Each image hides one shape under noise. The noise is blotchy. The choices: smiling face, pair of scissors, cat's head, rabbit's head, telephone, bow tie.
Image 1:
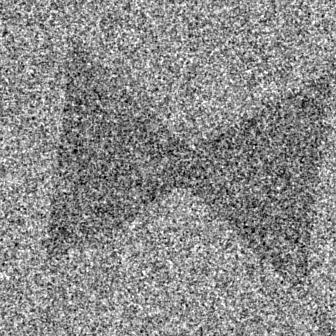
dark bow tie
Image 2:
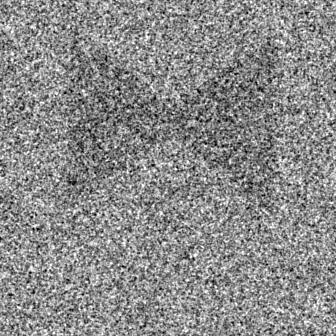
dark bow tie
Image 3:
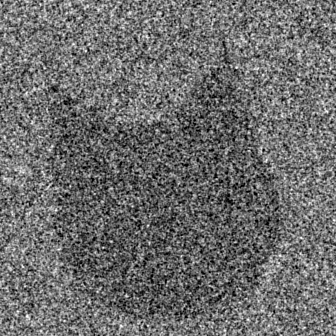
dark cat's head
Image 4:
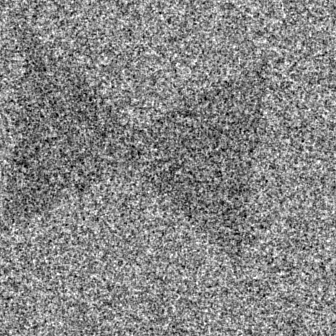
dark bow tie
